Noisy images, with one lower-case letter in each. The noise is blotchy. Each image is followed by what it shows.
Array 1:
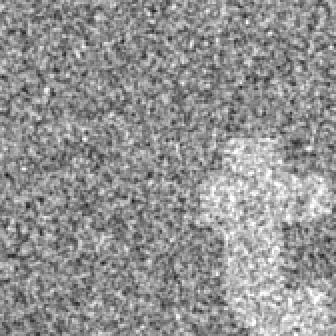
t
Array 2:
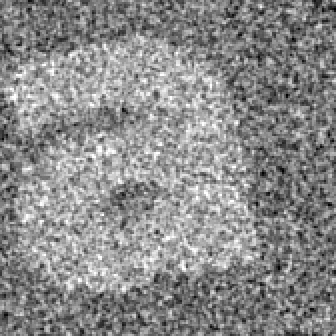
a
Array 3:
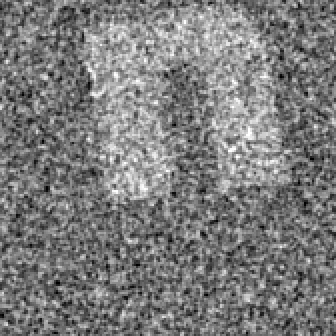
n
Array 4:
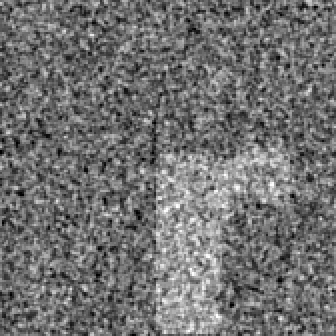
r
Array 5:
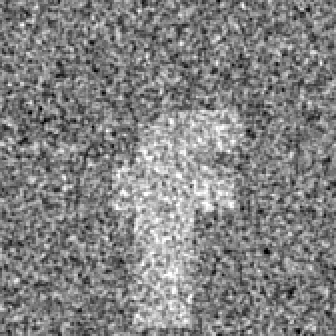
f
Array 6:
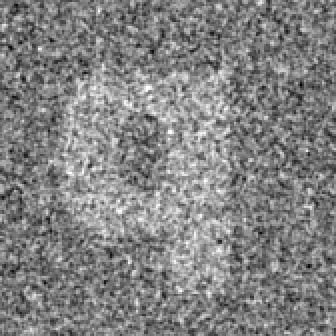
q
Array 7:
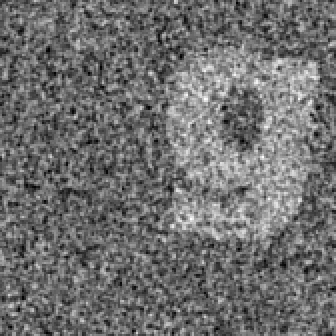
g
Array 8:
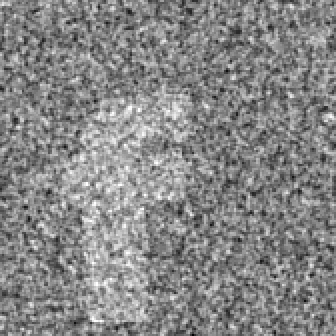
f
